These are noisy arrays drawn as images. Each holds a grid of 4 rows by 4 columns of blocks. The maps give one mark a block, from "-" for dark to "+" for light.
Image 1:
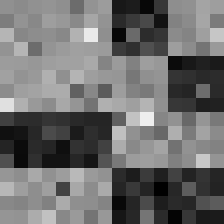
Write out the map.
++-+
+++-
--++
++--
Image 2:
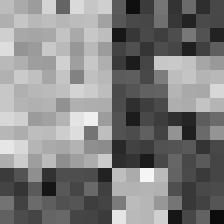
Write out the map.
++--
++-+
++--
--+-
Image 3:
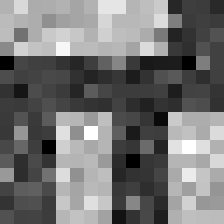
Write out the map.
+++-
----
-+-+
-+-+
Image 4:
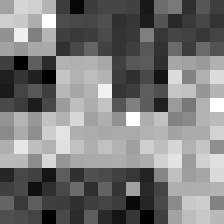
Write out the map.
+---
-+-+
++++
---+
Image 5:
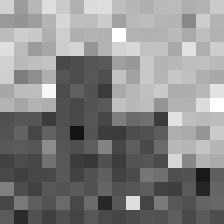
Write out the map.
++++
+-++
---+
----
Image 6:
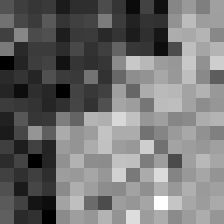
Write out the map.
---+
--++
-+++
-+++
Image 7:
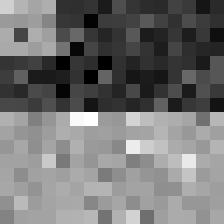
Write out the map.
+---
----
++++
++++
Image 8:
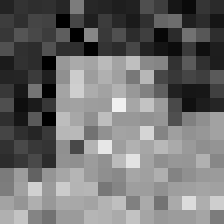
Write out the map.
----
-++-
-+++
++++
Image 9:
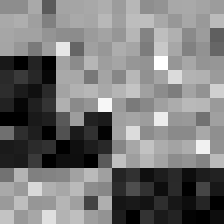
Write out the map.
++++
-+++
--++
++--
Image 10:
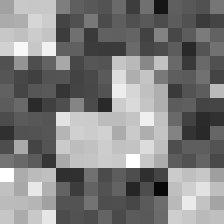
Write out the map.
+---
--+-
-++-
+--+
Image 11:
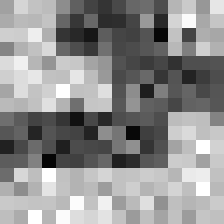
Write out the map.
+--+
++--
---+
++++
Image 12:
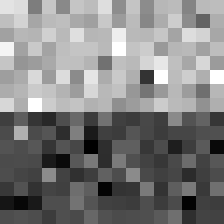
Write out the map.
++++
++++
----
----
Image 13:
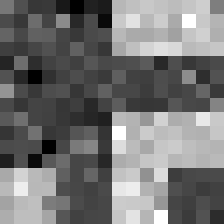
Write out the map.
--++
----
--++
+-+-
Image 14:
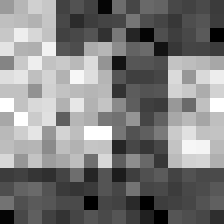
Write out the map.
+---
++-+
++-+
----
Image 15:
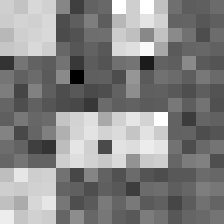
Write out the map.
+-+-
----
-++-
+---
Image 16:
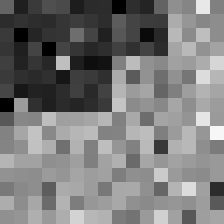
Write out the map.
---+
--++
++++
++++
